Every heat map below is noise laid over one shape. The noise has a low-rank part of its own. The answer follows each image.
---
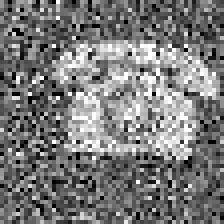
telephone
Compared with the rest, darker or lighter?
lighter
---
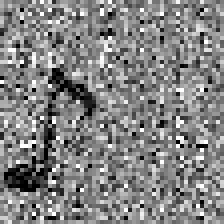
musical note
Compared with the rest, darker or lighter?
darker
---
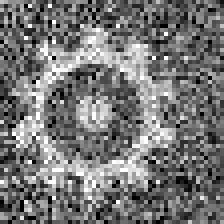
gear
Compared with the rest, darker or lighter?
lighter
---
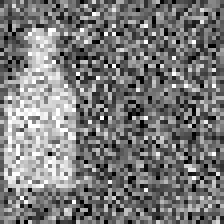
bottle
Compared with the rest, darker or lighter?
lighter
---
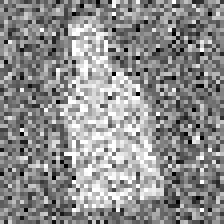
bottle
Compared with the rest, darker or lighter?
lighter
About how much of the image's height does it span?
nearly all
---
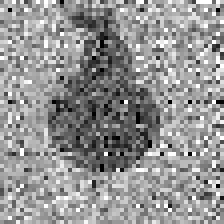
pear
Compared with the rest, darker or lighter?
darker
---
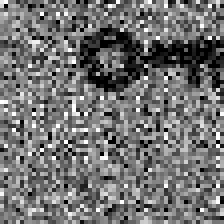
key
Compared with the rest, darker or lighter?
darker
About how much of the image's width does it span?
two thirds
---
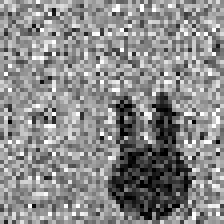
rabbit's head
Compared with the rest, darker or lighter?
darker
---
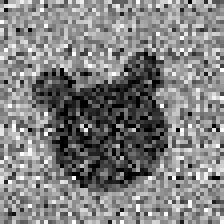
bear's head
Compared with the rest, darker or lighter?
darker
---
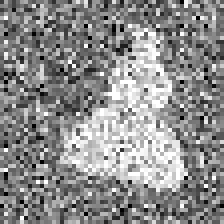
chess pawn
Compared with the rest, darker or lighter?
lighter
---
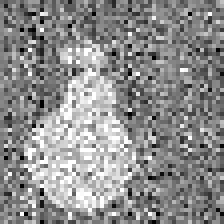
pear
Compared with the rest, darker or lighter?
lighter
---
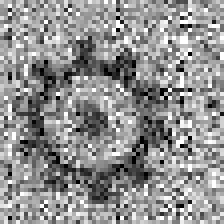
gear
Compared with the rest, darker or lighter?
darker
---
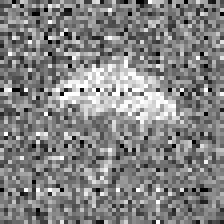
umbrella
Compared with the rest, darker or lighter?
lighter
